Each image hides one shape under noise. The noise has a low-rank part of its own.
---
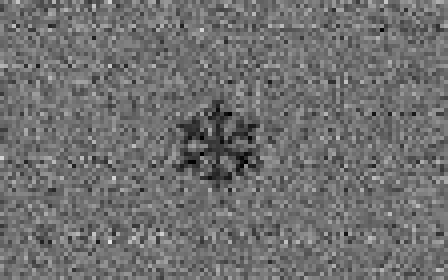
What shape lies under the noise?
snowflake
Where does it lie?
centre
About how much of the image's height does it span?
a third
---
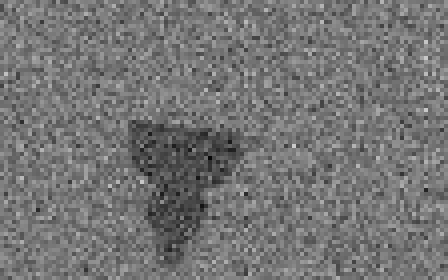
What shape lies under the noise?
chess pawn
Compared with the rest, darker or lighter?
darker
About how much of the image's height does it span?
half
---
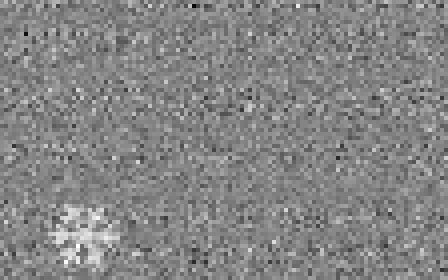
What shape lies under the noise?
snowflake
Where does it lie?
bottom left
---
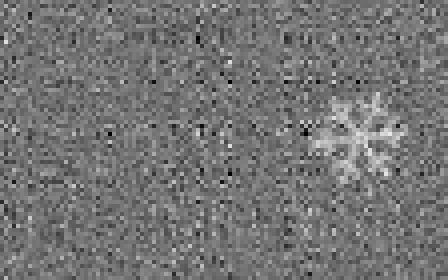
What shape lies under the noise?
snowflake
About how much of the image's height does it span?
a third
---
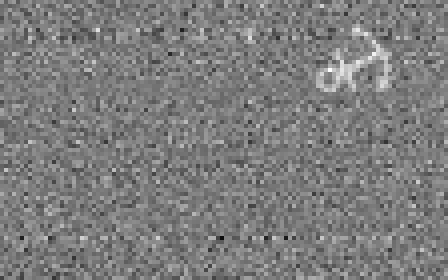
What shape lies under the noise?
anchor
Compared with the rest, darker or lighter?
lighter
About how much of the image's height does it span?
a quarter
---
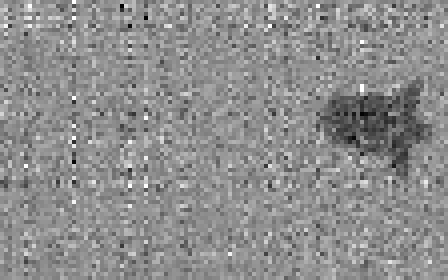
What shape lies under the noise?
bell
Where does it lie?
middle right
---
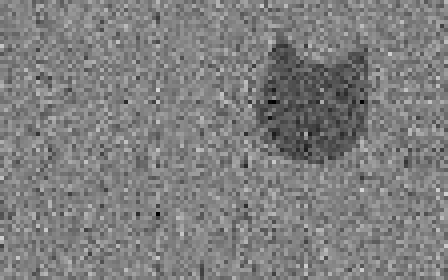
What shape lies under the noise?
cat's head
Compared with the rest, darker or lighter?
darker
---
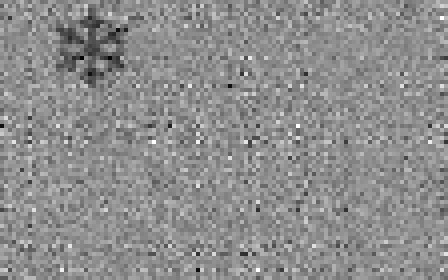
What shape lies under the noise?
snowflake
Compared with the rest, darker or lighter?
darker
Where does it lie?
top left
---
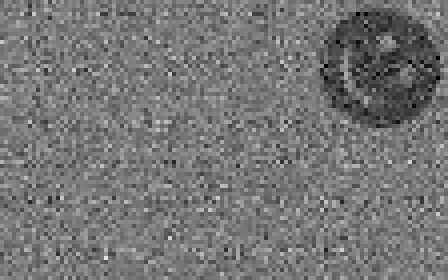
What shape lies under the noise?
smiling face
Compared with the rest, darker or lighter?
darker
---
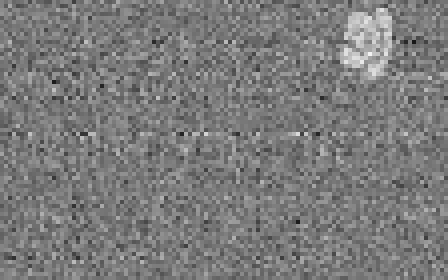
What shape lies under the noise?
telephone
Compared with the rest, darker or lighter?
lighter
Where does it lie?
top right
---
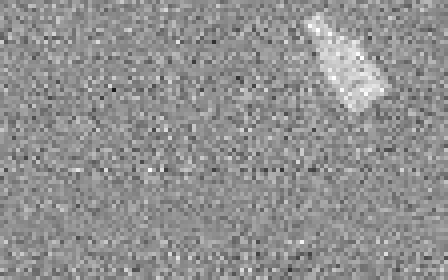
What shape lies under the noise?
bottle
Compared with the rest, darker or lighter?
lighter
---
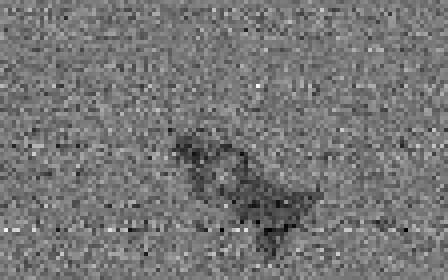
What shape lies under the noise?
chess bishop
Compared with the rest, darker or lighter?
darker
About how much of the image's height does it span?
half
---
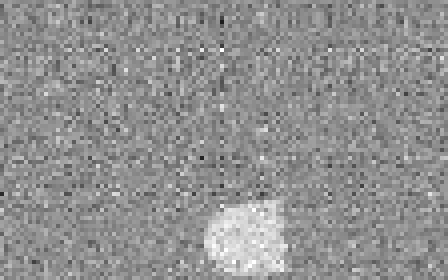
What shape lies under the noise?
ghost
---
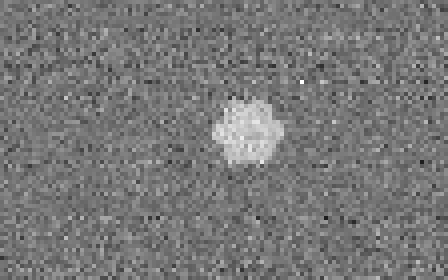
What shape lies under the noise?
flower
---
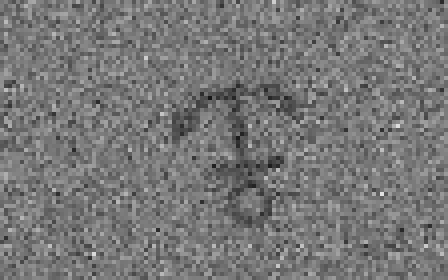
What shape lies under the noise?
anchor
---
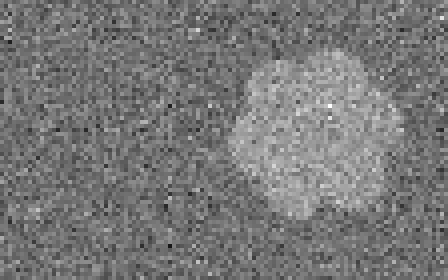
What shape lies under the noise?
flower
